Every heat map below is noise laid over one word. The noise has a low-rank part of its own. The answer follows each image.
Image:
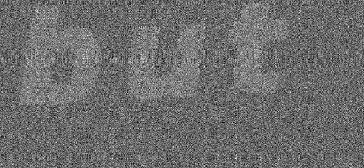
but
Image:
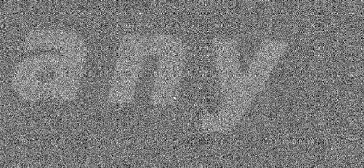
any
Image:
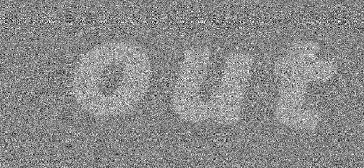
out
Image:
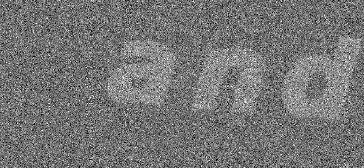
and
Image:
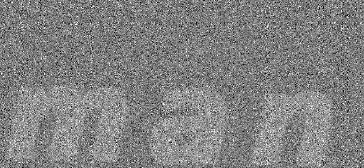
man
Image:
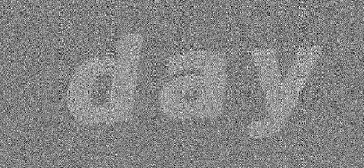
day
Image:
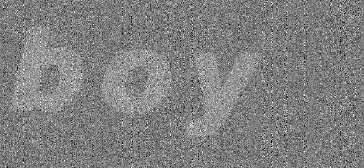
boy
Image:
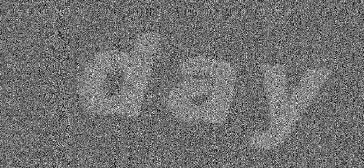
day
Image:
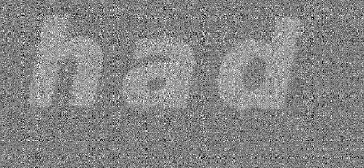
had
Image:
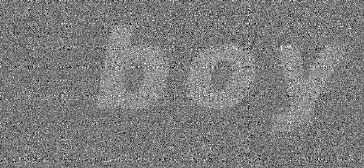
boy
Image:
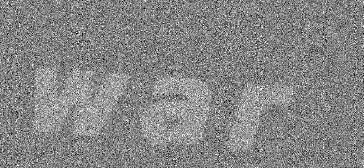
war
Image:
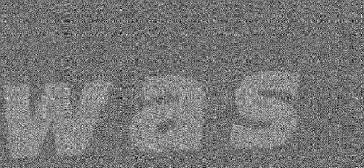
was
